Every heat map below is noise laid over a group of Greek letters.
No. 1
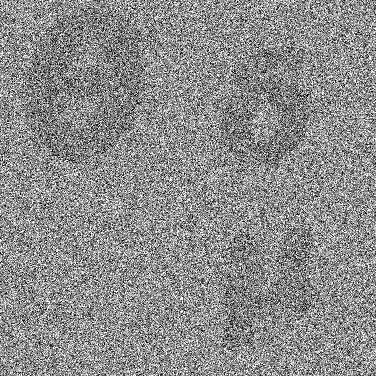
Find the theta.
top left
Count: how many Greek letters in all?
3
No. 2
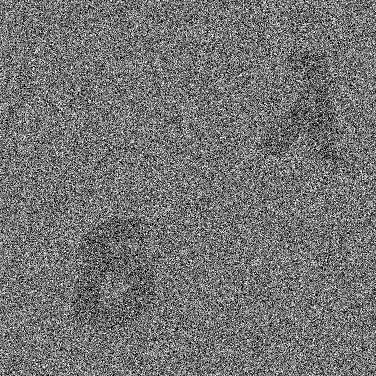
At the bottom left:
delta
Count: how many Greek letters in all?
2
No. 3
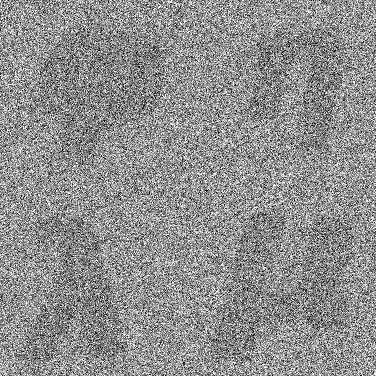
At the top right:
eta
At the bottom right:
mu
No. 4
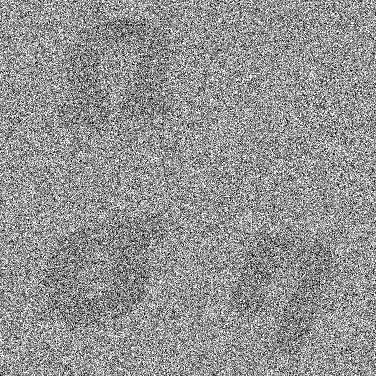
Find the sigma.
bottom left
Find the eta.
bottom right
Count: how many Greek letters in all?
3
